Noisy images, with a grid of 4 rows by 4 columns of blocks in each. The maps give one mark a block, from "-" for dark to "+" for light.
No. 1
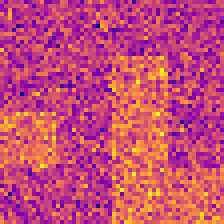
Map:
- - - -
- - + -
+ - + -
- - + +
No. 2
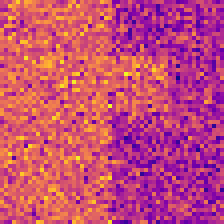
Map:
+ + - -
+ + + -
+ + - -
+ + - -
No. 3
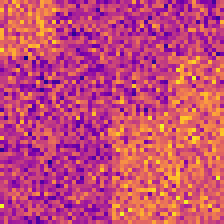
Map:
+ - - -
- - - +
- - + +
- - + +
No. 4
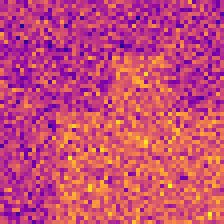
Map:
- - - -
- - + -
- + + +
- + + +
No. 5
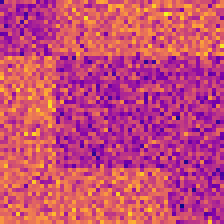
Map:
- + + +
+ - - -
+ - - -
+ + + -
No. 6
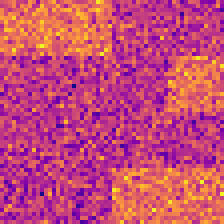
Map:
+ + - -
- - - +
- - - -
- - + +
